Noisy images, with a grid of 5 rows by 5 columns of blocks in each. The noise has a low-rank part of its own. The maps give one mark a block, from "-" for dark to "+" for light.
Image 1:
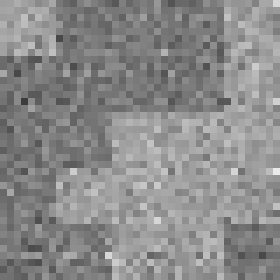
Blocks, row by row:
+ - - - +
- - - - +
- - + + +
- + + + +
- - + + -
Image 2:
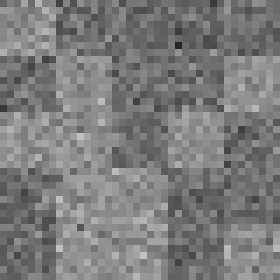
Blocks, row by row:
+ - - - -
- + - - +
+ + - + -
- + + - -
- + + - +
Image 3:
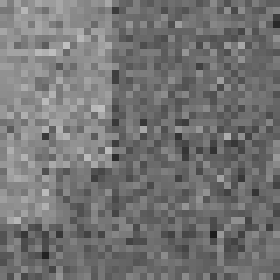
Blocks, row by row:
+ + - - -
+ + - - -
+ + - - -
+ - - - -
- - - - -
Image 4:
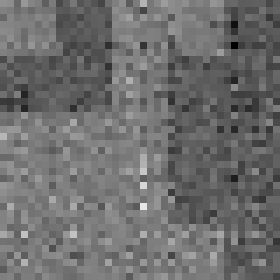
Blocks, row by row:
+ - + + -
- - + - -
+ + + - -
+ + + - -
+ + + + -
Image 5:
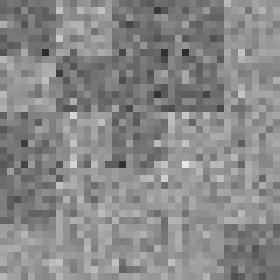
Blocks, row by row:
- + - - +
+ - - - +
- + - + +
- + + + +
+ + + + -
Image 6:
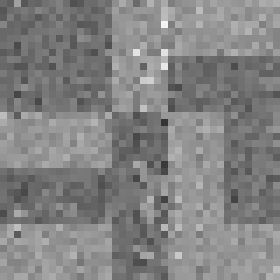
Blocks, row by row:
- - + + +
- - + - -
+ + - + -
- - - + -
+ + - + +
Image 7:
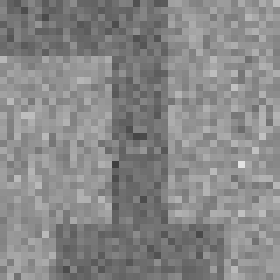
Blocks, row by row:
- - - + +
+ + - + +
+ + - + +
+ + - + +
+ - - - +
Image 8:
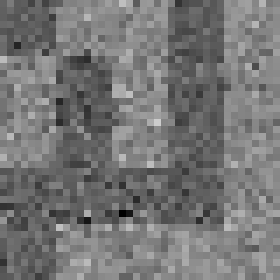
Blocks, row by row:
- + + - +
+ - + - +
+ - + - +
- - - - +
- + + + +
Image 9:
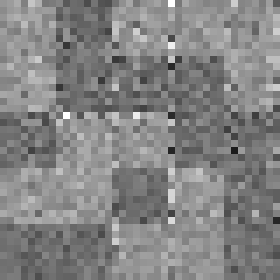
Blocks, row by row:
+ - + + +
+ - - - +
- + + - -
+ + - + -
- - + + -
